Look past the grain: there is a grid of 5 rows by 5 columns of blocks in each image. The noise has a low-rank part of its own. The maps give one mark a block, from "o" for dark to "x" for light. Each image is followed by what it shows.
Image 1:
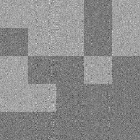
x x x o x
o x x o x
x o o x o
x x o o o
o o o o o
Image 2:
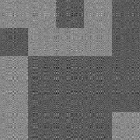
x x o x o
o x x x o
x o o o o
x o o o o
x o o o x
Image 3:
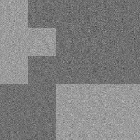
x o o o o
x x o o o
x o o o o
o o x x x
o o x x x
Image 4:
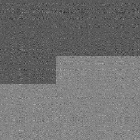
o o o o o
o o o o o
o o x x x
x x x x x
x x x x x
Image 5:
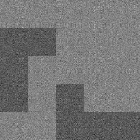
x x x x x
o o x x x
o x x x x
o x o x x
x x o o o
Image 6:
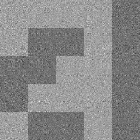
x x x x o
x o o x o
o o x x o
o x x x o
x o o x o
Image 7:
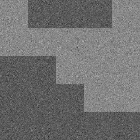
x o o o x
x x x x x
o o x x x
o o o x x
o o o o o
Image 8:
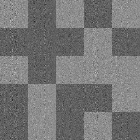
x o x o x
o o o x o
x o x x x
o x o o x
o x o x o
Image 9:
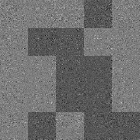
x x x o x
x o o x x
x x o o x
x x o o x
x o x o o
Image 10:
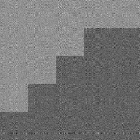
x x x x x
x x x o o
x x o o o
x o o o o
o o o o o
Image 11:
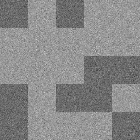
o x o x x
x x x x x
x x x o o
o x o o x
o x x x o
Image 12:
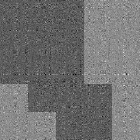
o o o x x
o o o x x
o o o x x
x o o o x
x x o o x
